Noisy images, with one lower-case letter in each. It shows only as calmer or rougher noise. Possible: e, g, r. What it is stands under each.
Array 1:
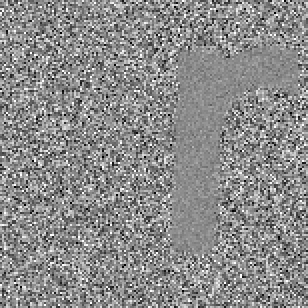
r
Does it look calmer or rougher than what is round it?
calmer
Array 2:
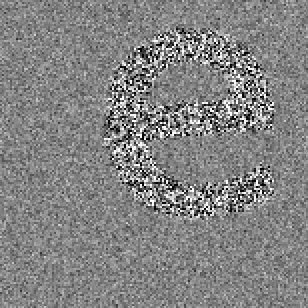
e
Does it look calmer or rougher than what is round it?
rougher
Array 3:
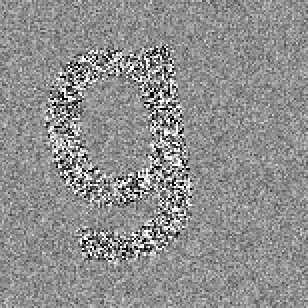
g
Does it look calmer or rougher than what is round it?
rougher
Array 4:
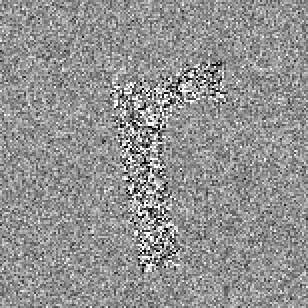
r
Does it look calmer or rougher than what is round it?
rougher
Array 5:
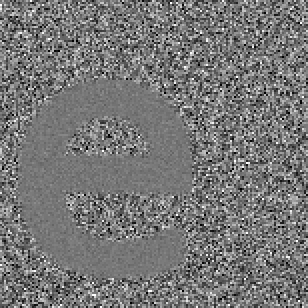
e
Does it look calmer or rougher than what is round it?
calmer
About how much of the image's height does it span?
two thirds
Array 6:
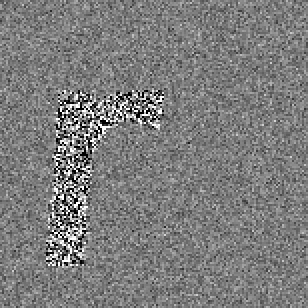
r
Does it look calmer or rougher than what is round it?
rougher
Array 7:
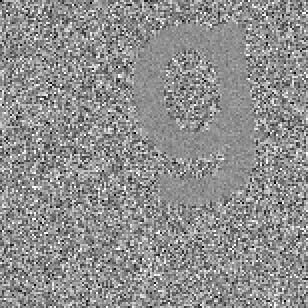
g
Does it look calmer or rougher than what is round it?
calmer
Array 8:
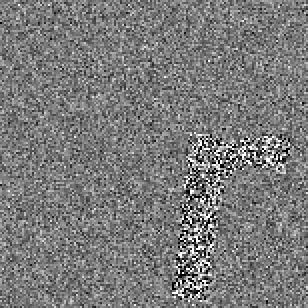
r
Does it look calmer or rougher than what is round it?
rougher
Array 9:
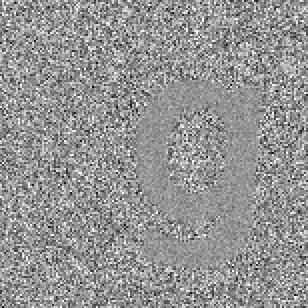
g
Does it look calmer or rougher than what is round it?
calmer
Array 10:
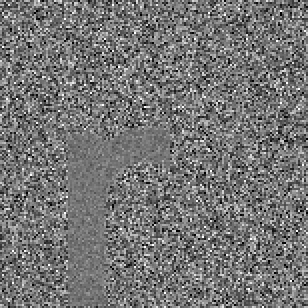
r
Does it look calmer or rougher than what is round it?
calmer
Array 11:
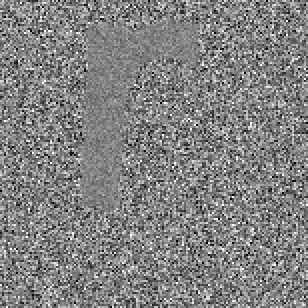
r
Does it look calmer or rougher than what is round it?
calmer
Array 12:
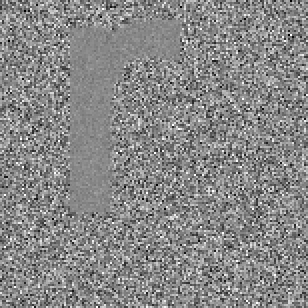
r
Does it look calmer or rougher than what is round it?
calmer
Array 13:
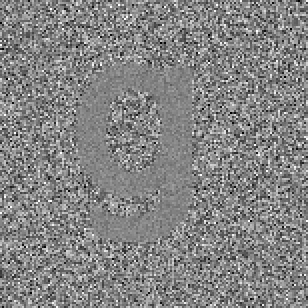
g
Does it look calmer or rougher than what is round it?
calmer
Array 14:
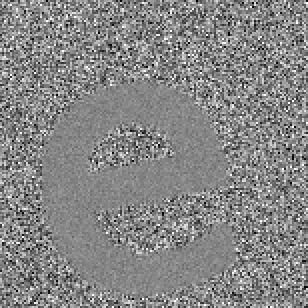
e
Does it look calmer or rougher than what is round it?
calmer
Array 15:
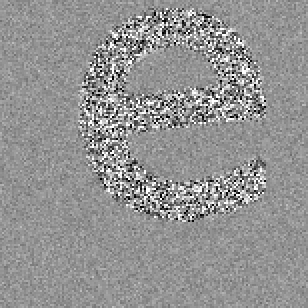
e
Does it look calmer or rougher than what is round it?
rougher
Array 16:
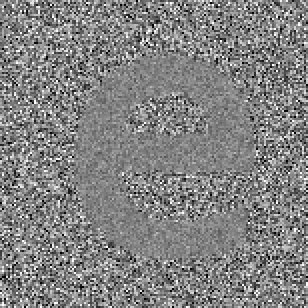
e
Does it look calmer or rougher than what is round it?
calmer
